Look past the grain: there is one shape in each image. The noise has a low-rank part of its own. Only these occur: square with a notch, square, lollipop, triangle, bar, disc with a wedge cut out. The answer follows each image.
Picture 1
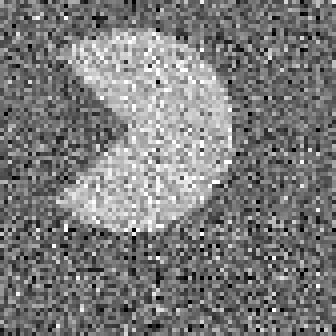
light disc with a wedge cut out
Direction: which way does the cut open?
left
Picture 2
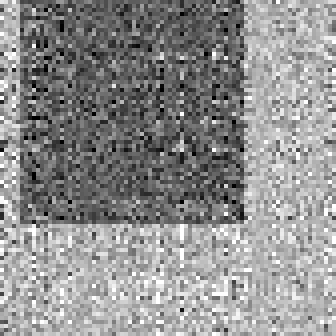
dark square
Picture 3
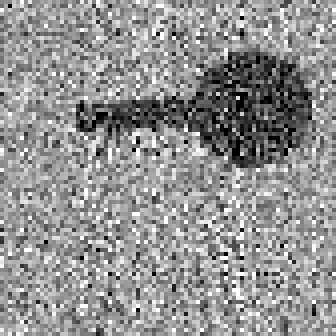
dark lollipop
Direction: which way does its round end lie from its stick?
right
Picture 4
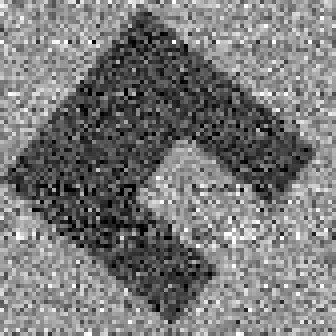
dark square with a notch
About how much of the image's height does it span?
nearly all
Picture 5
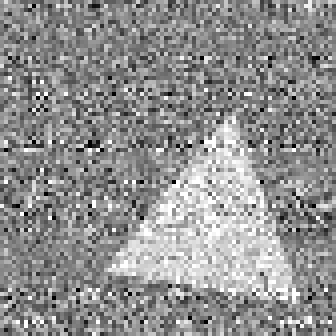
light triangle
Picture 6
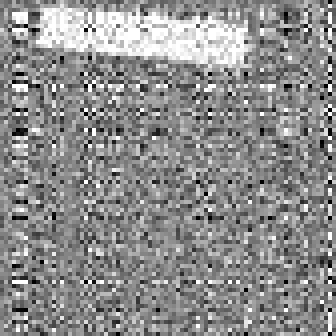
light bar
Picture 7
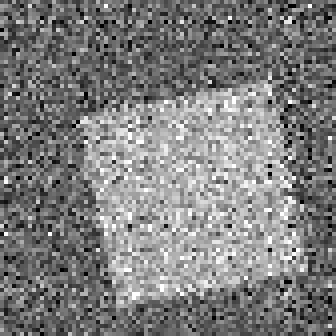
light square
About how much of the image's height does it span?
two thirds
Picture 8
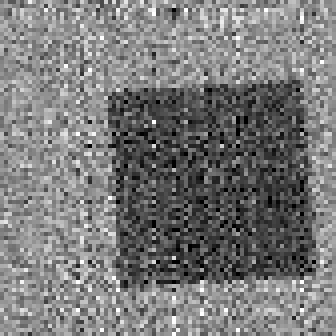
dark square
